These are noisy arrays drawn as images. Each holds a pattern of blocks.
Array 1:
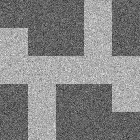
the same after a half turn
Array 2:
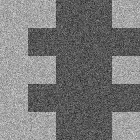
top and bottom mirror each other
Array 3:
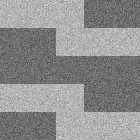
the same after a half turn
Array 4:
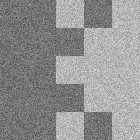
top and bottom mirror each other
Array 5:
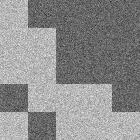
mirrored about the diagonal from the bottom left
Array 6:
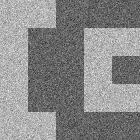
top and bottom mirror each other
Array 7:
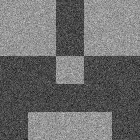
left and right mirror each other
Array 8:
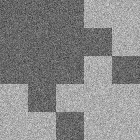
mirrored about the diagonal from the top left
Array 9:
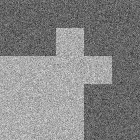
mirrored about the diagonal from the bottom left
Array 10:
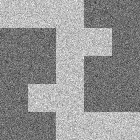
the same after a half turn
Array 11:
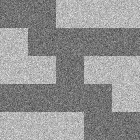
the same after a half turn
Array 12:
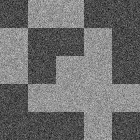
mirrored about the diagonal from the top left
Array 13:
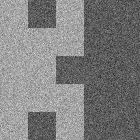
top and bottom mirror each other
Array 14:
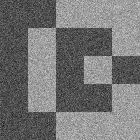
top and bottom mirror each other
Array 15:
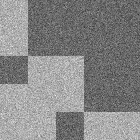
mirrored about the diagonal from the bottom left
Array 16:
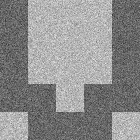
left and right mirror each other
